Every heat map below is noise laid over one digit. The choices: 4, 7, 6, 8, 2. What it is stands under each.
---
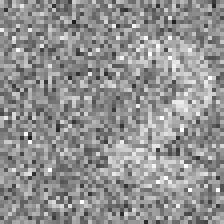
2
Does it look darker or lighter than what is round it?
lighter
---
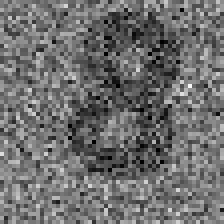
8
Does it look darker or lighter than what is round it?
darker
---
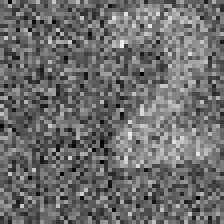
2
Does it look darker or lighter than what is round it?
lighter
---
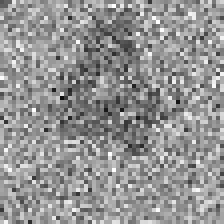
4
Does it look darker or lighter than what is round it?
darker
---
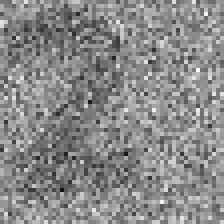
2
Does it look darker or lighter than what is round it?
darker
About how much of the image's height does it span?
nearly all
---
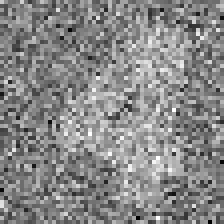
4
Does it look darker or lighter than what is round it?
lighter
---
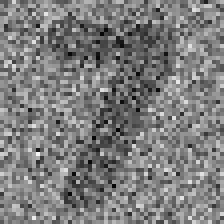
7
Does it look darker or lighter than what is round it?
darker
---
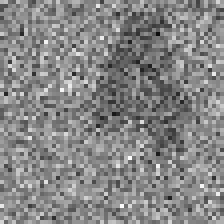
4
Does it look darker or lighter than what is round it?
darker
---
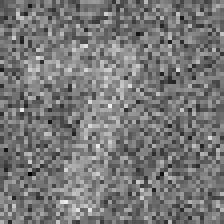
7
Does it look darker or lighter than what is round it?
lighter
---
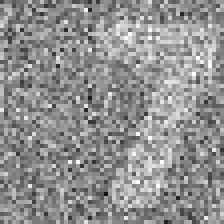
7
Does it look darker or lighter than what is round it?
lighter
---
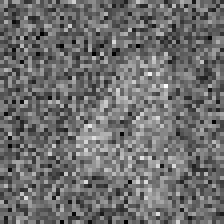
4
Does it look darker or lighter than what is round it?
lighter
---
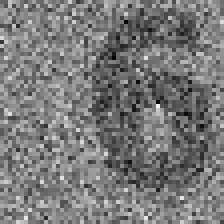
6
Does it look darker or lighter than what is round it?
darker
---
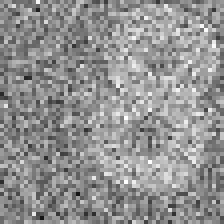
8
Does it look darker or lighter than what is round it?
lighter
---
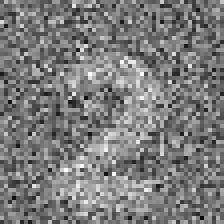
2
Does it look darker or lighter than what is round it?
lighter
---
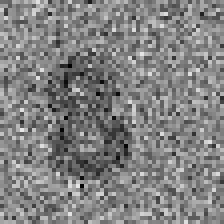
8
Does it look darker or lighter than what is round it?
darker
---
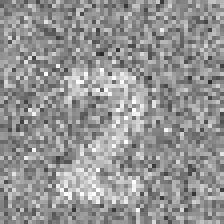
2
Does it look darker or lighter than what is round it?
lighter
